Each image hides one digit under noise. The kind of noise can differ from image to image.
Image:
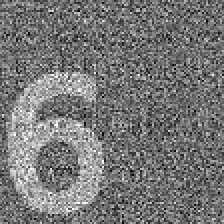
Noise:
low rank plus noise
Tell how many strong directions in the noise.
five to eight
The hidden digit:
6
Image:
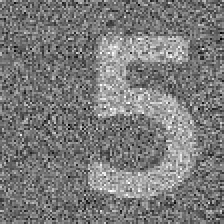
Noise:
low rank plus noise
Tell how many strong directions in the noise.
five to eight
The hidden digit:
5
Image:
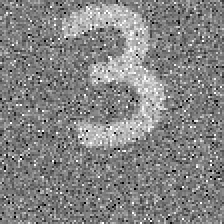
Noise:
heavy tails
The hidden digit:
3
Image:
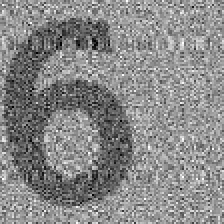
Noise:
low rank plus noise
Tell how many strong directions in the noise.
one
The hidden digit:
6
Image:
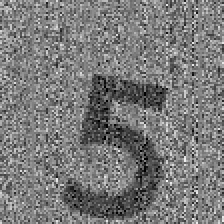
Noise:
columns of uneven size
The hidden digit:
5
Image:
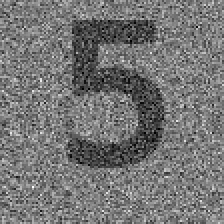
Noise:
low rank plus noise
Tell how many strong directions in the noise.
three or four
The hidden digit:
5
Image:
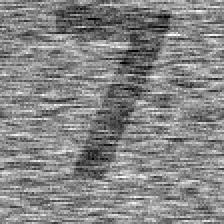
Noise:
streaked along the rows
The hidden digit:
7
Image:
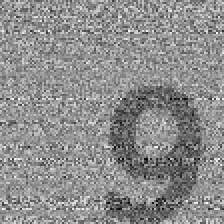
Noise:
rows of uneven size
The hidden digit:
9
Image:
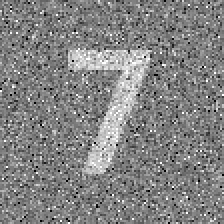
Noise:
heavy tails
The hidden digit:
7
